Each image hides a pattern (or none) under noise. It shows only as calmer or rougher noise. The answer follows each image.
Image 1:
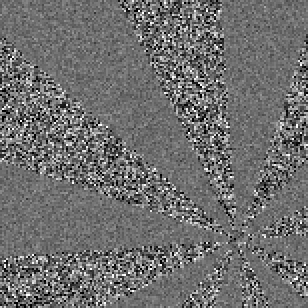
spokes from one point
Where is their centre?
bottom right
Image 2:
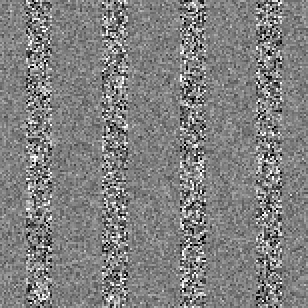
vertical stripes
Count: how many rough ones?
4
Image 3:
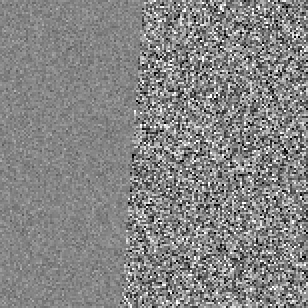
a sharp edge
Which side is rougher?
right
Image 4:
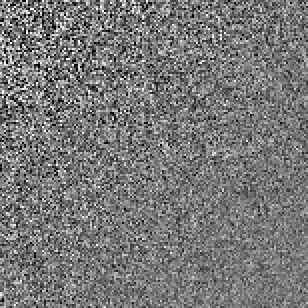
a smooth slope
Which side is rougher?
top left
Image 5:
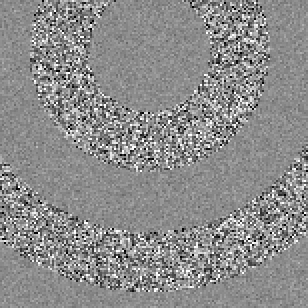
rings round one point
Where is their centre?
top middle
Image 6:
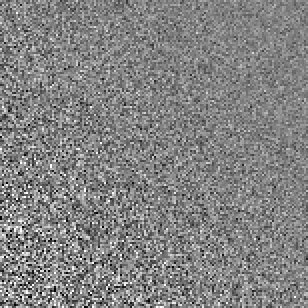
a smooth slope
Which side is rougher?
bottom left
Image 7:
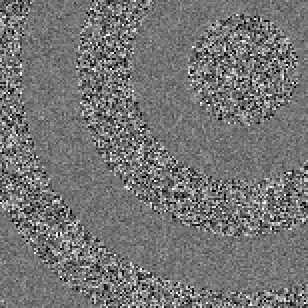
rings round one point
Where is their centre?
top right
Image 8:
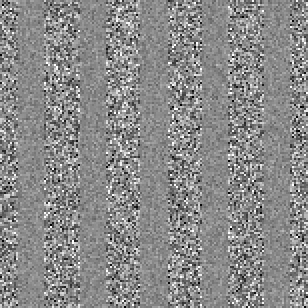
vertical stripes
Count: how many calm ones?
5
